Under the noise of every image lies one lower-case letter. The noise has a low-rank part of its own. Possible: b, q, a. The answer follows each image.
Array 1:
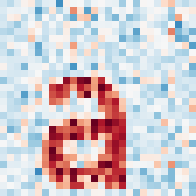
a
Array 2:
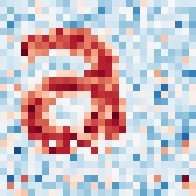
a
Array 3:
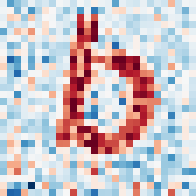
b
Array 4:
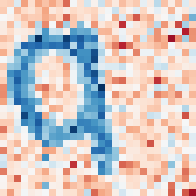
q
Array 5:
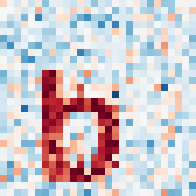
b
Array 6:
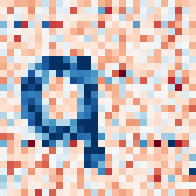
q
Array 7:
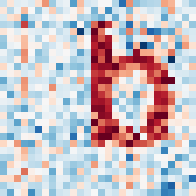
b
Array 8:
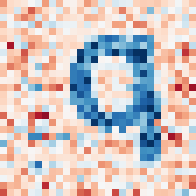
q
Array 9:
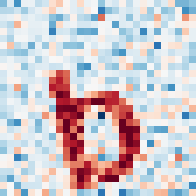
b
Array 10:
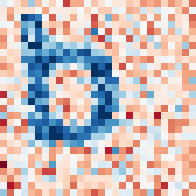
b
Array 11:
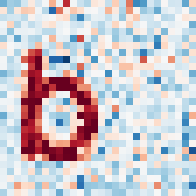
b
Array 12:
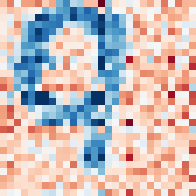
q
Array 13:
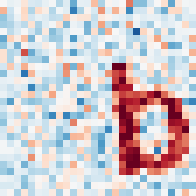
b
